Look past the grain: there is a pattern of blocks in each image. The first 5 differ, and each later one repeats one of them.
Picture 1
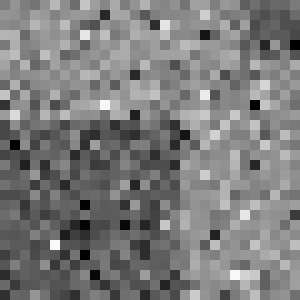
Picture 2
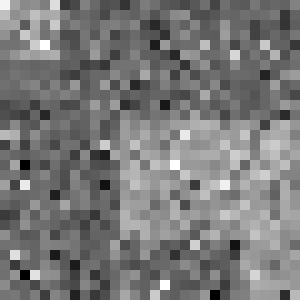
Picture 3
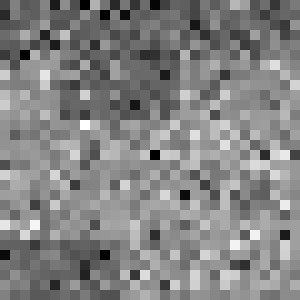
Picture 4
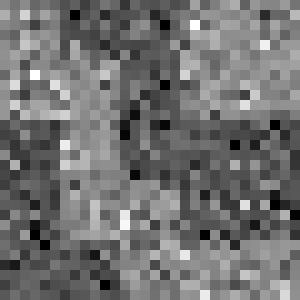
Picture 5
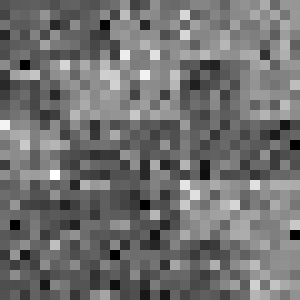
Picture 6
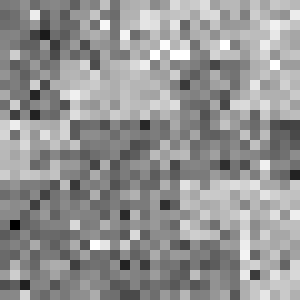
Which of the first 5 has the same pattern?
5
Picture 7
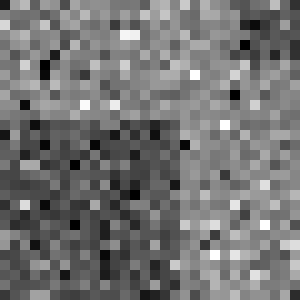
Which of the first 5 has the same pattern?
1
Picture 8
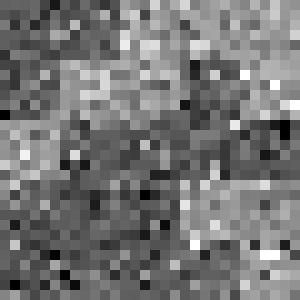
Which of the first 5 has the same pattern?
5
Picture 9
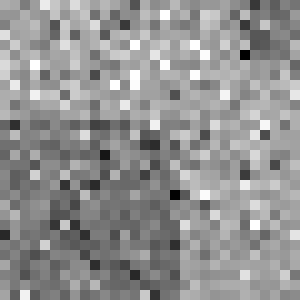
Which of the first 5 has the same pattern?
1
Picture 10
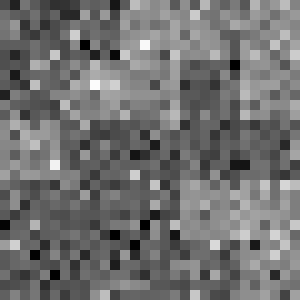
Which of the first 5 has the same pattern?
5
